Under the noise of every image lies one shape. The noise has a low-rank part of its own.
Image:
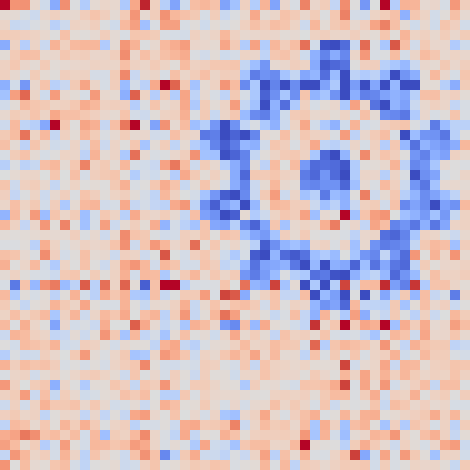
gear
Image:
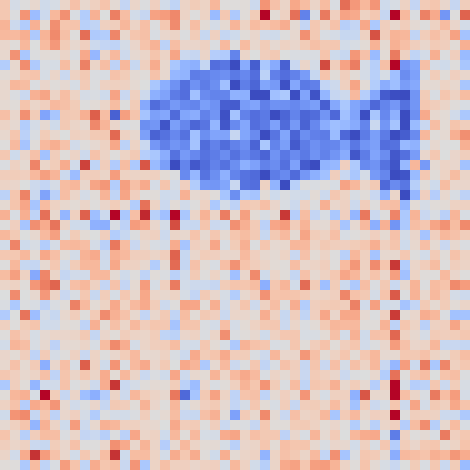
fish
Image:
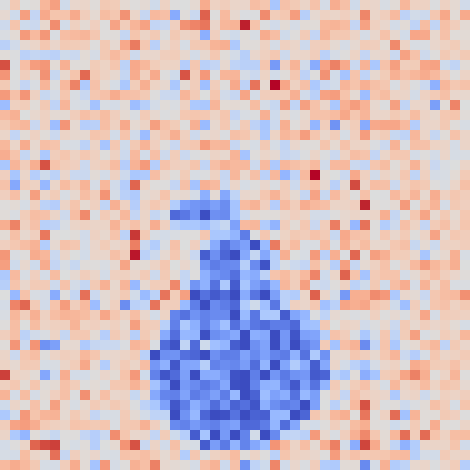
pear
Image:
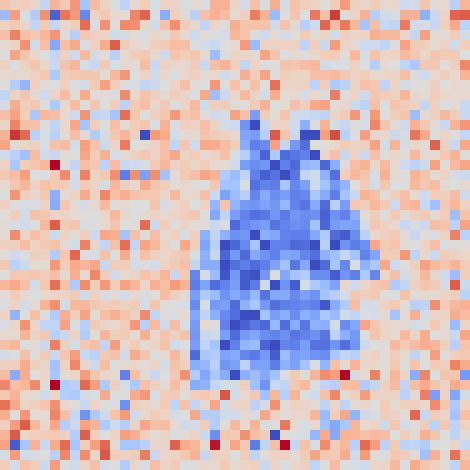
chess knight
